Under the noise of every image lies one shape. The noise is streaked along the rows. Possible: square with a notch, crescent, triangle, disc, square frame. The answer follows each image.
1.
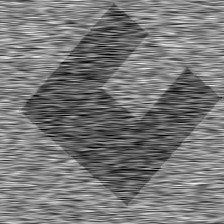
square with a notch
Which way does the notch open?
up and right
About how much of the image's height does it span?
nearly all
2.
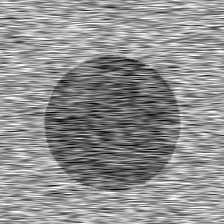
disc
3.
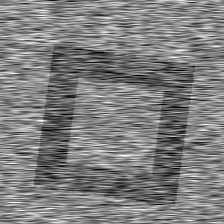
square frame
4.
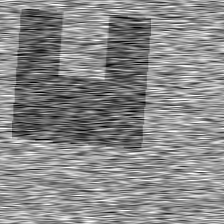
square with a notch
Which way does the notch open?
up
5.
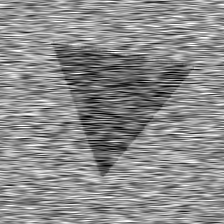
triangle
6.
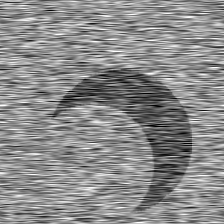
crescent
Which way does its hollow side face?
down and left
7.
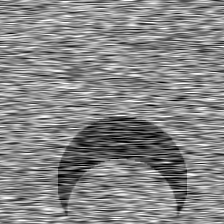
crescent
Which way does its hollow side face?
down
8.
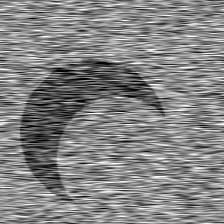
crescent
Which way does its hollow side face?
down and right
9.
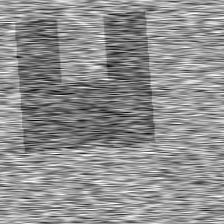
square with a notch
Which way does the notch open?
up
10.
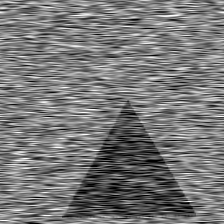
triangle
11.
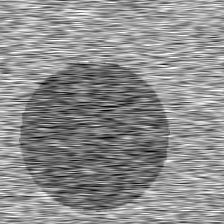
disc
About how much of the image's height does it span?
two thirds
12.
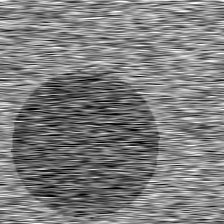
disc
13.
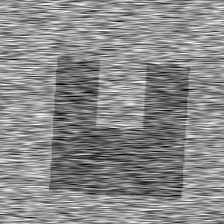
square with a notch
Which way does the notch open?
up
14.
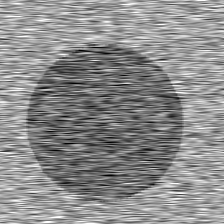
disc
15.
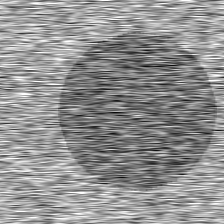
disc
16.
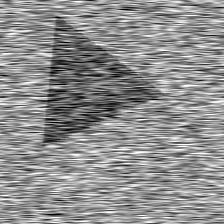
triangle
